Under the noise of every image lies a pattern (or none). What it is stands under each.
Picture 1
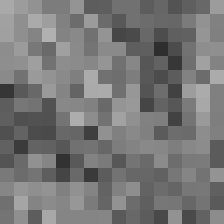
spokes from one point
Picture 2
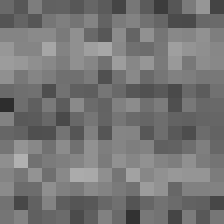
horizontal stripes
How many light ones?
2
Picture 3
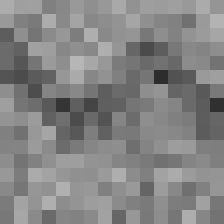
a wavy band
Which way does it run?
left to right
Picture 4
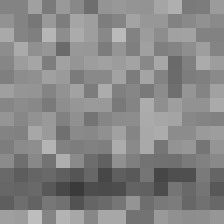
one horizontal stripe
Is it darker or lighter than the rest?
darker
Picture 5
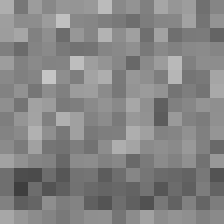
one horizontal stripe
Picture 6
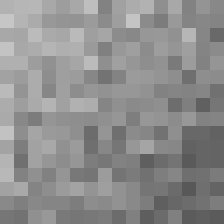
a smooth slope
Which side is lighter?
top left
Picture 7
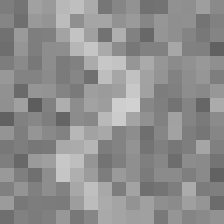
a wavy band
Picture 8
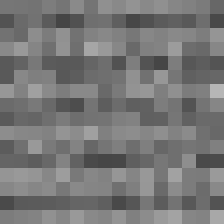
horizontal stripes
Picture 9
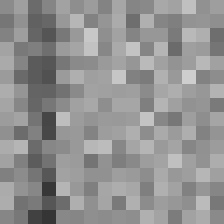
one vertical stripe
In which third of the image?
left
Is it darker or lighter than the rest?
darker
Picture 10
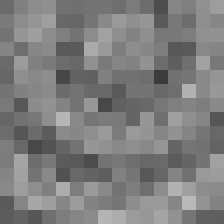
rings round one point
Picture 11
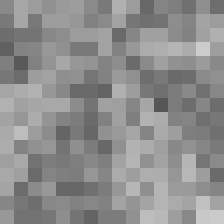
spokes from one point
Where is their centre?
top middle
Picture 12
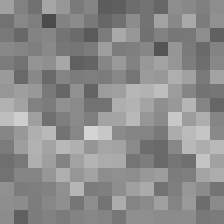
a wavy band
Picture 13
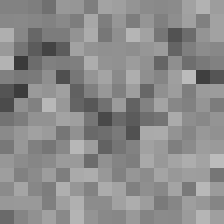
a wavy band
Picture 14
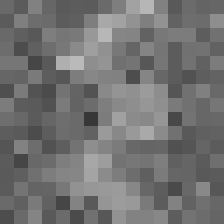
a wavy band
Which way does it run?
top to bottom
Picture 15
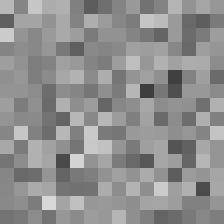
only noise
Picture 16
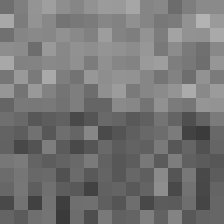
a sharp edge
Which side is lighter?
top
